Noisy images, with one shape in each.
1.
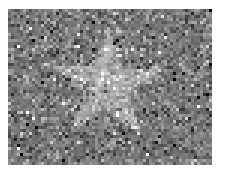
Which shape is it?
star
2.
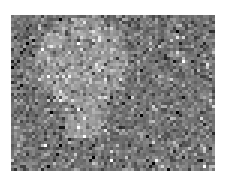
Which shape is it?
light bulb
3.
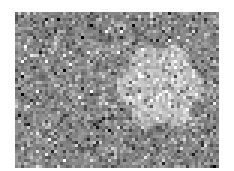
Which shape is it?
flower
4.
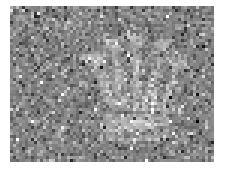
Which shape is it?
chess queen
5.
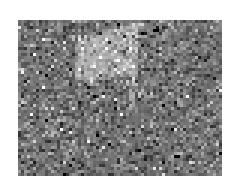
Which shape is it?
flag
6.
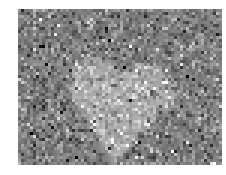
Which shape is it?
heart
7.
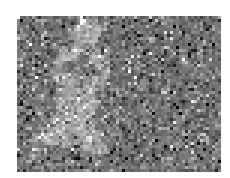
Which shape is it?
chess bishop
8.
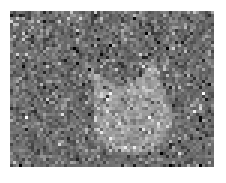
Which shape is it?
cat's head
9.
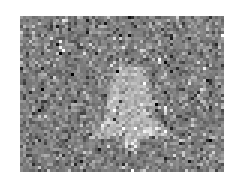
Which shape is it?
bell
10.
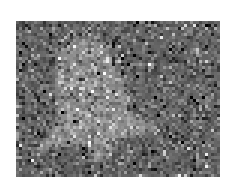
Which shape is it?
bell
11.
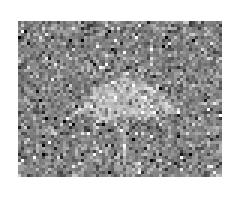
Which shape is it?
umbrella
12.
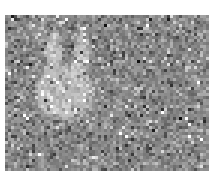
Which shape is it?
rabbit's head
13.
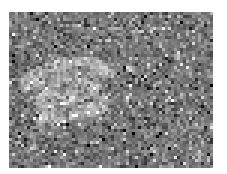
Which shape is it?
telephone
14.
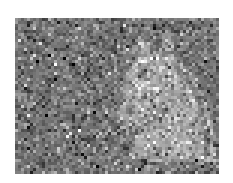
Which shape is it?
chess knight
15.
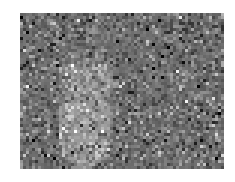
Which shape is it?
footprint
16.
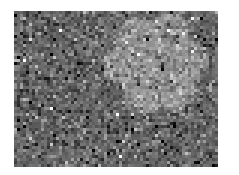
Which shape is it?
flower
